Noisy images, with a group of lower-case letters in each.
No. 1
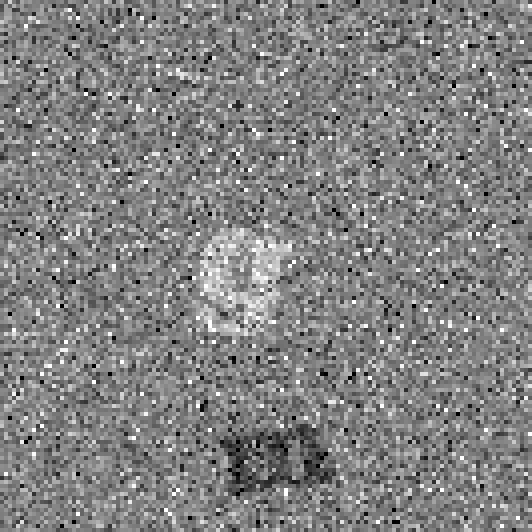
centre: light g; bottom middle: dark m
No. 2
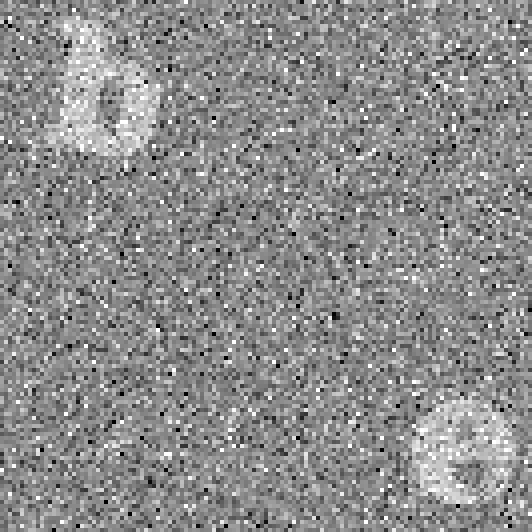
top left: light b; bottom right: light e
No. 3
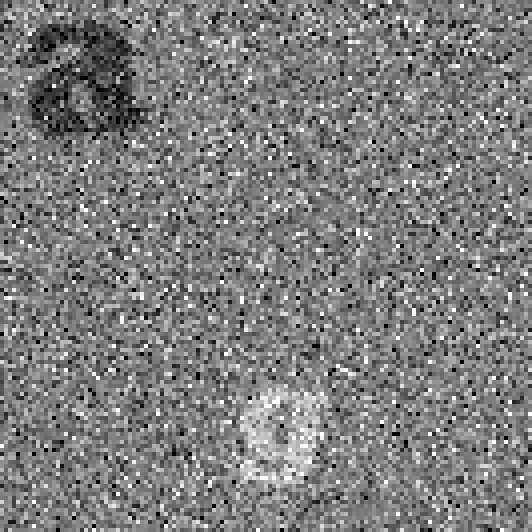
top left: dark a; bottom middle: light g
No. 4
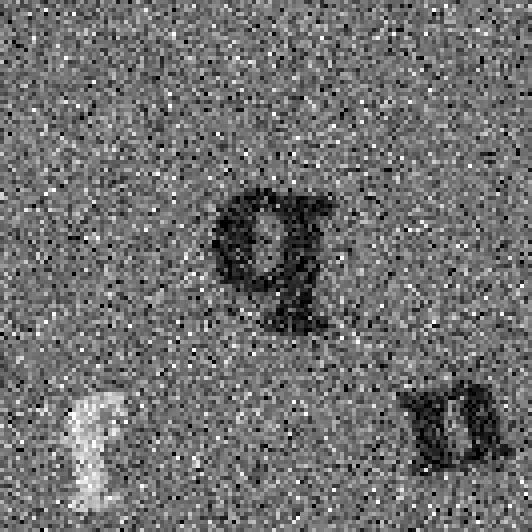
centre: dark q; bottom left: light f; bottom right: dark n
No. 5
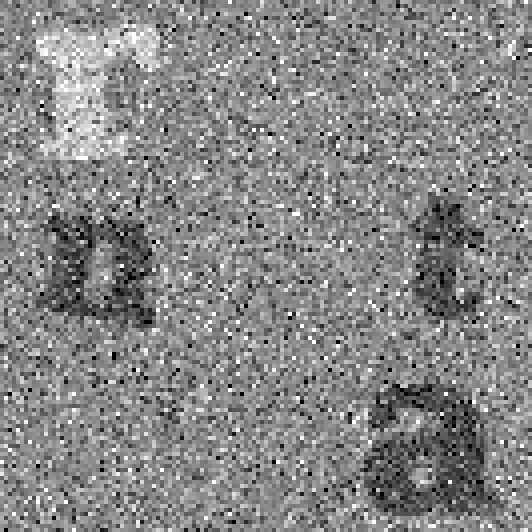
top left: light r; middle left: dark n; middle right: dark t; bottom right: dark a
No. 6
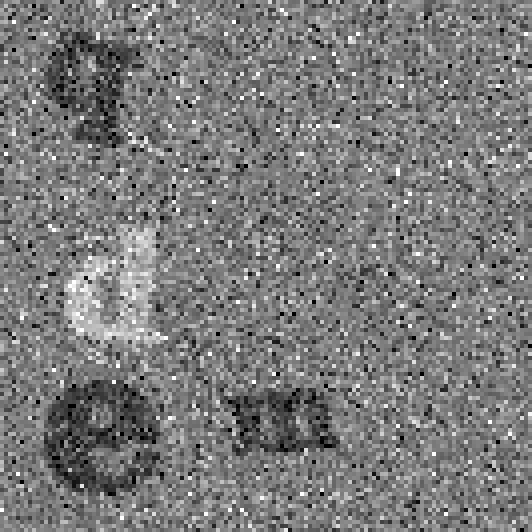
top left: dark q; middle left: light d; bottom left: dark e; bottom middle: dark m
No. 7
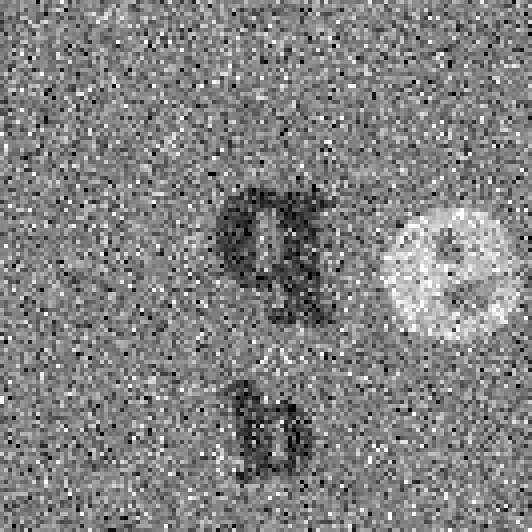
centre: dark q; middle right: light e; bottom middle: dark b
